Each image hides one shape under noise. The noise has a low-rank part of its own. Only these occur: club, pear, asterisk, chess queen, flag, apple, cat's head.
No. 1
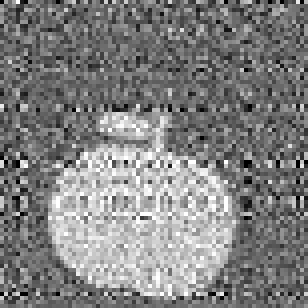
apple
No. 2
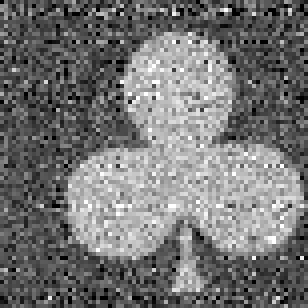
club
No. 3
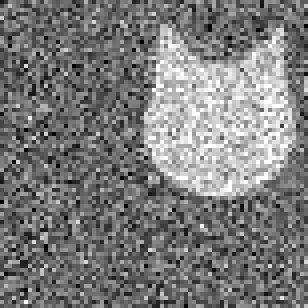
cat's head
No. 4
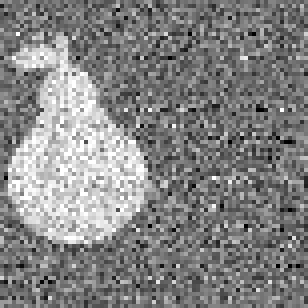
pear
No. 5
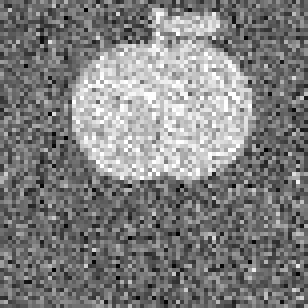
apple
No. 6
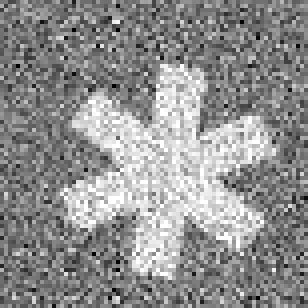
asterisk
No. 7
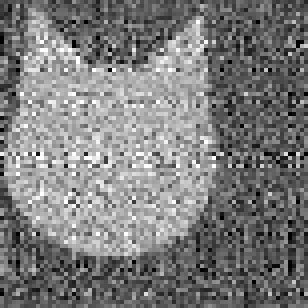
cat's head
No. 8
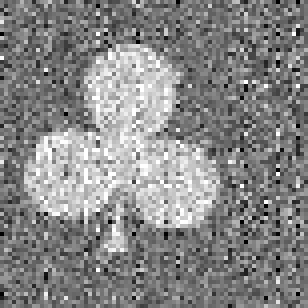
club
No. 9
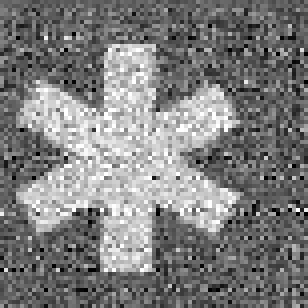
asterisk
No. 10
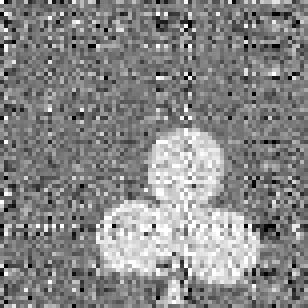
club
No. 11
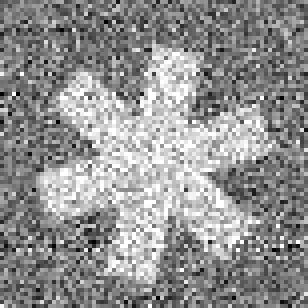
asterisk
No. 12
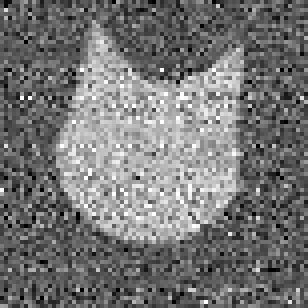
cat's head
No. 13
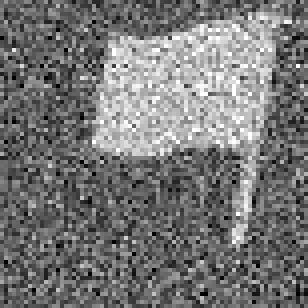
flag
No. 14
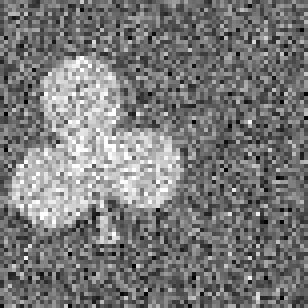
club
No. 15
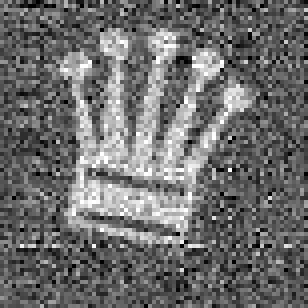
chess queen
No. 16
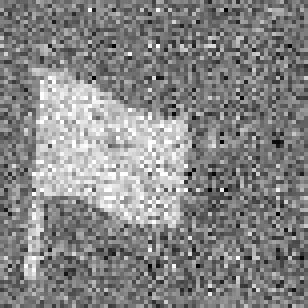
flag
